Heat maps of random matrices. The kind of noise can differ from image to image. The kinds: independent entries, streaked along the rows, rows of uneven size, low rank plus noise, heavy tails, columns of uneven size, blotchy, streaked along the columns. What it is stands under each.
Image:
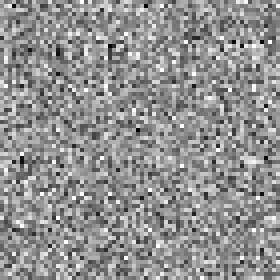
low rank plus noise
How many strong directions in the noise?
one
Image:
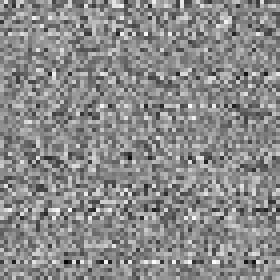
rows of uneven size
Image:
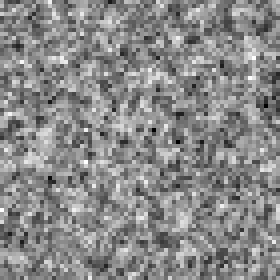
blotchy
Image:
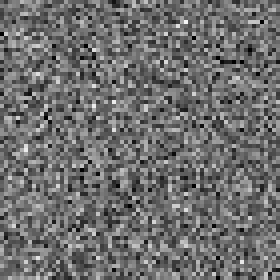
low rank plus noise
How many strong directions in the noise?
five to eight
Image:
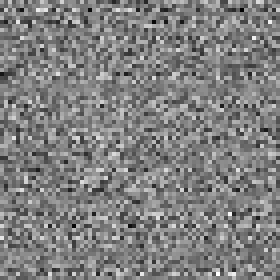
rows of uneven size
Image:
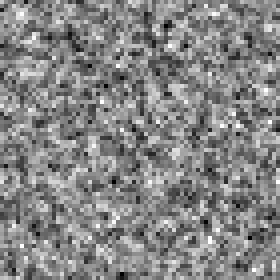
blotchy
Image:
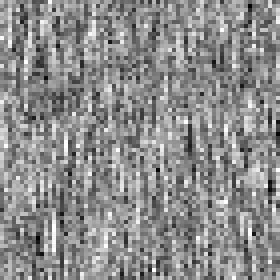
streaked along the columns
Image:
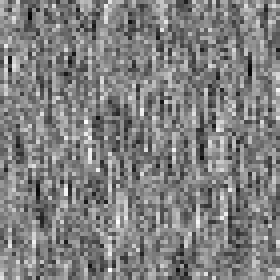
streaked along the columns
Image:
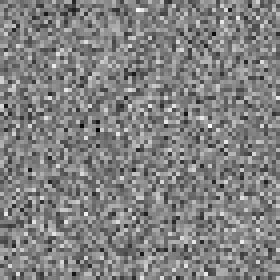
independent entries
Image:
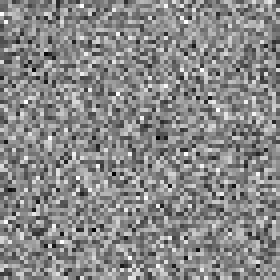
independent entries
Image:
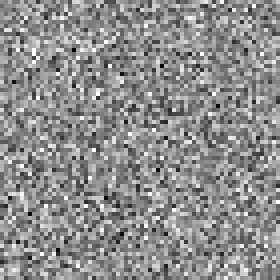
independent entries
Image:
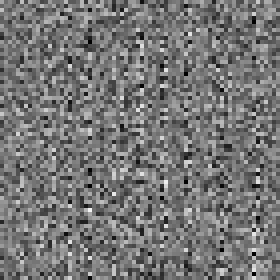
columns of uneven size
